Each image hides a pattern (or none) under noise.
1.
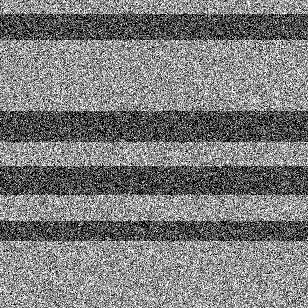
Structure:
bands of rows
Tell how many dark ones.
4
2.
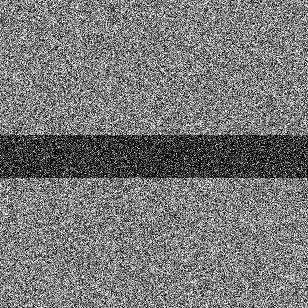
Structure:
one band of rows
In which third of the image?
middle
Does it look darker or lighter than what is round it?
darker
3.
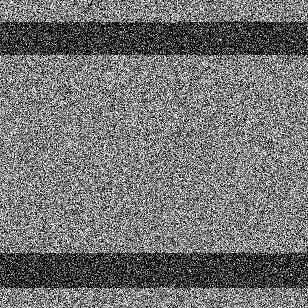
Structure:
bands of rows
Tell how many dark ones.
2
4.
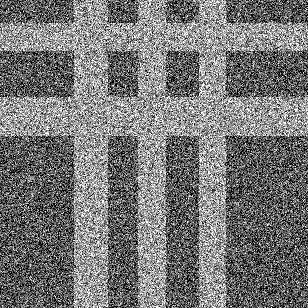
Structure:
bands of rows crossing bands of columns
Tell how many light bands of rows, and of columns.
2 and 3
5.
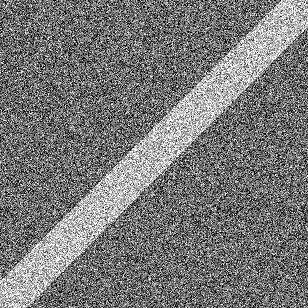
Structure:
a diagonal band
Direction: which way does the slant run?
bottom left to top right
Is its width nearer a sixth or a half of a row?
a sixth
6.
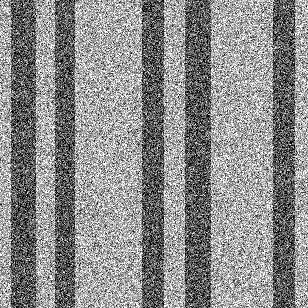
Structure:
bands of columns
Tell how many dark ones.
5
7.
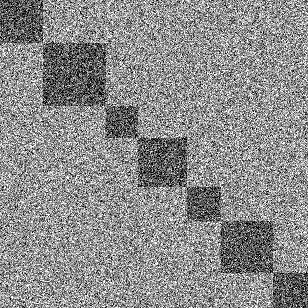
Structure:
blocks along the diagonal
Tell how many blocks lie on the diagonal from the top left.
7
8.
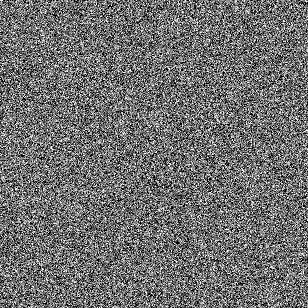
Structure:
only noise
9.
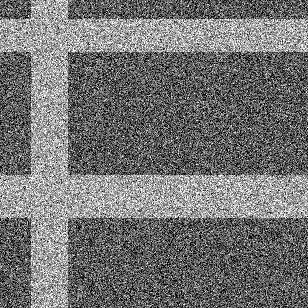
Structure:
bands of rows crossing bands of columns
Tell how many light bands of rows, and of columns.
2 and 1
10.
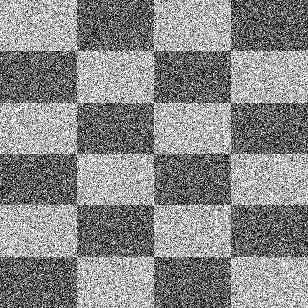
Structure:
a checkerboard
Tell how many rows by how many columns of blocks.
6 by 4
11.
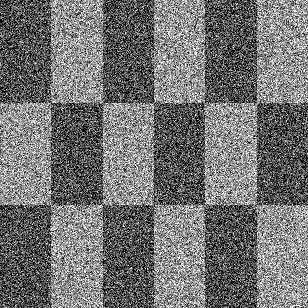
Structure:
a checkerboard
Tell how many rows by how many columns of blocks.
3 by 6
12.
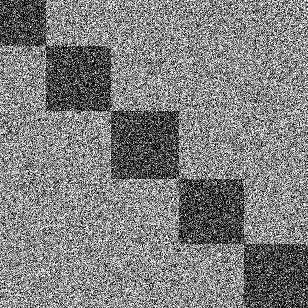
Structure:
blocks along the diagonal
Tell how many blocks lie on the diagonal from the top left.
5
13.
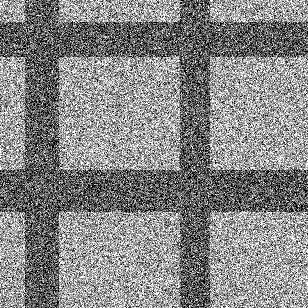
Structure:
bands of rows crossing bands of columns
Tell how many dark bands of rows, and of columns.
2 and 2
